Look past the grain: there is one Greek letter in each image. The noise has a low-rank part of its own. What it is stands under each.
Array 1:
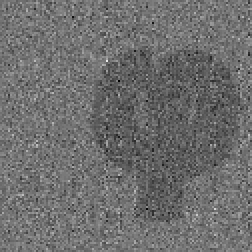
dark phi
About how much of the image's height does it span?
two thirds
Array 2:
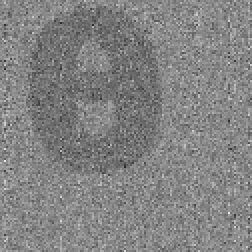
dark theta
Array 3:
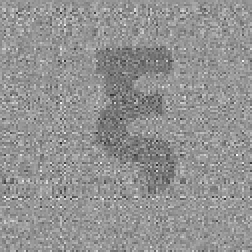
dark xi
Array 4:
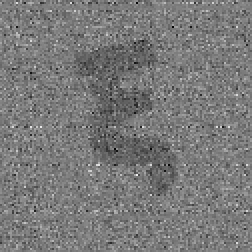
dark xi
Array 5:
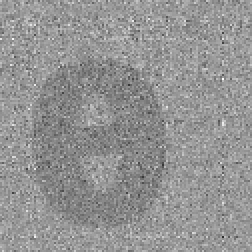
dark theta
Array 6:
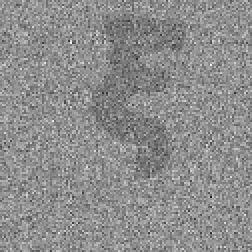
dark xi
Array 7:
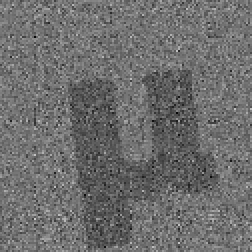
dark mu
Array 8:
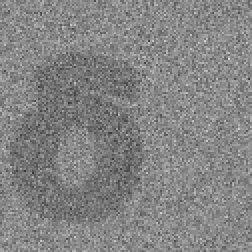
dark delta
